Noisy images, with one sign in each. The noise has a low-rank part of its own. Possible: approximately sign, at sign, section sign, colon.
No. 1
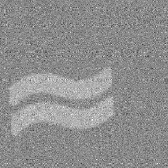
approximately sign
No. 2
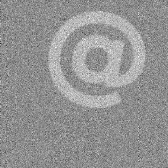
at sign
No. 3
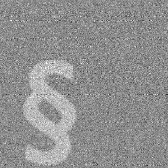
section sign
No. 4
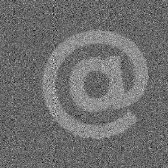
at sign
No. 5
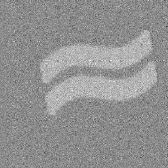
approximately sign
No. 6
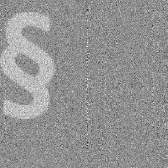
section sign
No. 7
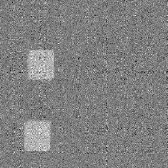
colon
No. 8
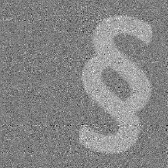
section sign
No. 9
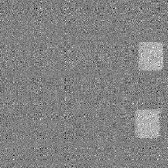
colon
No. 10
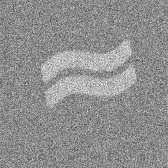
approximately sign
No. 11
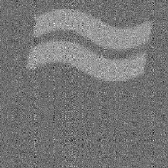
approximately sign
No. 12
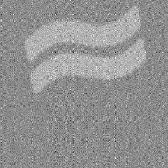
approximately sign
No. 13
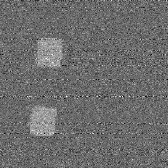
colon
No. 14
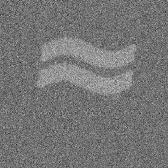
approximately sign
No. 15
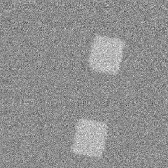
colon
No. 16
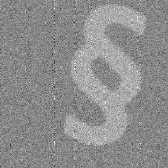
section sign
